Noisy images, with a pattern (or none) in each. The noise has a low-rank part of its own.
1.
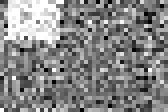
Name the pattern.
one block
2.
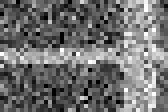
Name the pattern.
bands of rows crossing bands of columns
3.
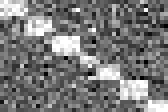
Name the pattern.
blocks along the diagonal
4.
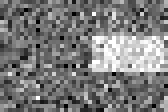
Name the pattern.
one block
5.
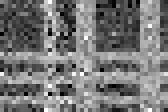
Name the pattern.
bands of rows crossing bands of columns
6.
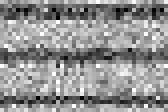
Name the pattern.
bands of rows
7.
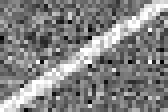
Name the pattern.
a diagonal band
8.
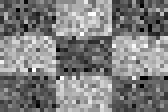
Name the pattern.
a checkerboard
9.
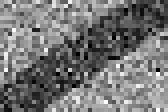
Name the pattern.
a diagonal band
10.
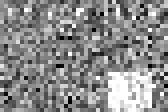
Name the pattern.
one block
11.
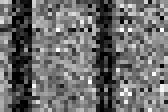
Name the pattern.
bands of columns
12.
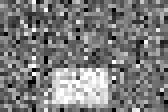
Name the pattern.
one block
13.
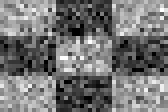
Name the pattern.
a checkerboard
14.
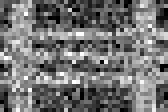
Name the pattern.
bands of rows crossing bands of columns
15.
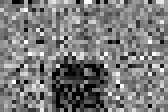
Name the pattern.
one block
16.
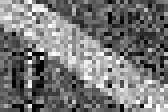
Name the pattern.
a diagonal band
